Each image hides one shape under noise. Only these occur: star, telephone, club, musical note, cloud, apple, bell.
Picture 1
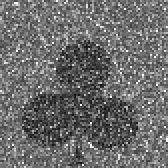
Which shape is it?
club
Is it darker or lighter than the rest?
darker
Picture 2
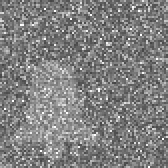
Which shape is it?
bell
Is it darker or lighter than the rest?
lighter
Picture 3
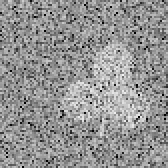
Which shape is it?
club
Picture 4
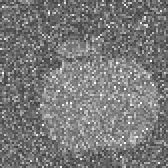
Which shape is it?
apple
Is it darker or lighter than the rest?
lighter
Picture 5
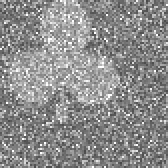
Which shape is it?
club
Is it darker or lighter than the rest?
lighter
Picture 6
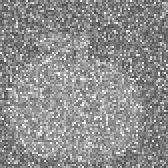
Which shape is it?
apple
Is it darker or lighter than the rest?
lighter
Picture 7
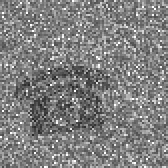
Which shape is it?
telephone
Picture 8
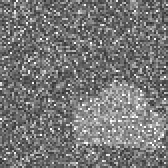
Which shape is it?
cloud
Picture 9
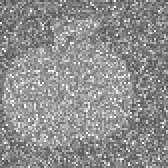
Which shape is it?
apple
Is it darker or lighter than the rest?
lighter
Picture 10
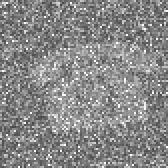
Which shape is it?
telephone
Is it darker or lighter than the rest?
lighter
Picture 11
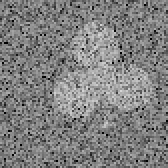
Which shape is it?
club
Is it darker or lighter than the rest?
lighter
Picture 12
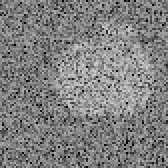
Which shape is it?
apple
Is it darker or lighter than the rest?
lighter
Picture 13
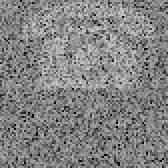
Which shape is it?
telephone
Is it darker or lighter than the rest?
lighter
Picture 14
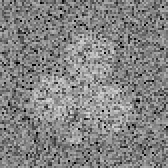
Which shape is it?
club
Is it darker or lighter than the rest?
lighter
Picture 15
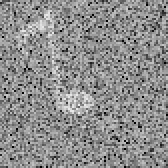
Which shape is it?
musical note
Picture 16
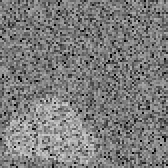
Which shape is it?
cloud
